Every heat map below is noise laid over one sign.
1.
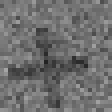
plus sign
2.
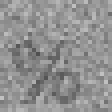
percent sign
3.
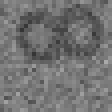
infinity sign
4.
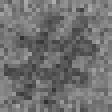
hash sign
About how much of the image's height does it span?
nearly all
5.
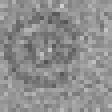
at sign
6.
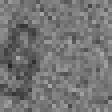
section sign
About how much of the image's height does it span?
two thirds
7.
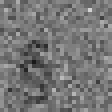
section sign
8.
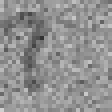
question mark
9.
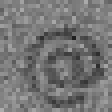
at sign
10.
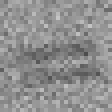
equals sign
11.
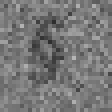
section sign
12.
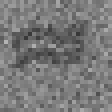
approximately sign
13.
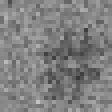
hash sign
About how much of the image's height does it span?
two thirds
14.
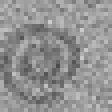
at sign
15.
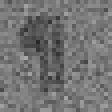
pilcrow
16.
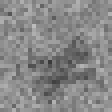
not-equal sign
